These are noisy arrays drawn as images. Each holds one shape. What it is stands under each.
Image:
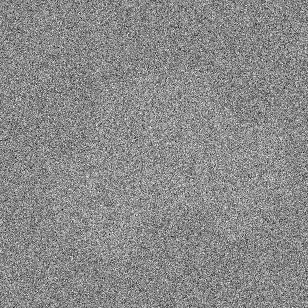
car
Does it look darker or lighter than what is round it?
lighter
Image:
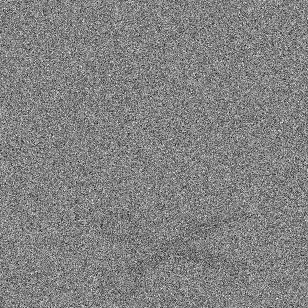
pair of scissors
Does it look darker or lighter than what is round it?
darker
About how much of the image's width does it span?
half
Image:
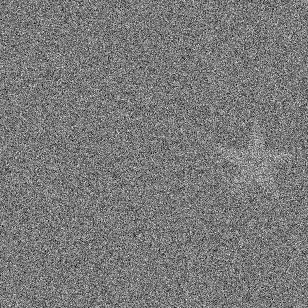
star
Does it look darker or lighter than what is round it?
lighter
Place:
middle right
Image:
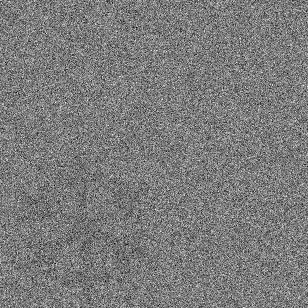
snowflake
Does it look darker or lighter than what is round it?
darker
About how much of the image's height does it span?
half
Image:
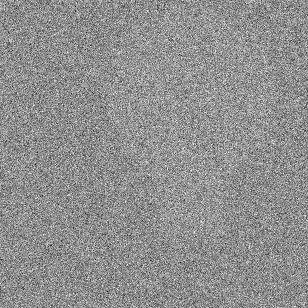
light bulb
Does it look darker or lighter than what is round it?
lighter
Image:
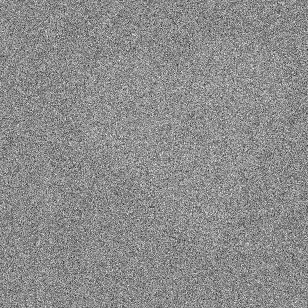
heart
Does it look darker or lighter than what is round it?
lighter
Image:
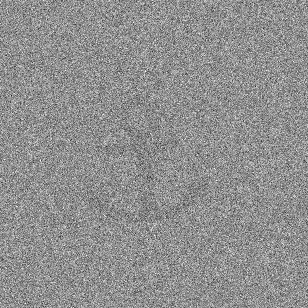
anchor
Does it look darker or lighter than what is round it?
darker
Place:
centre
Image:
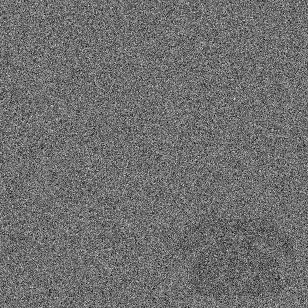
telephone
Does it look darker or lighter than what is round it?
darker
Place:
bottom right
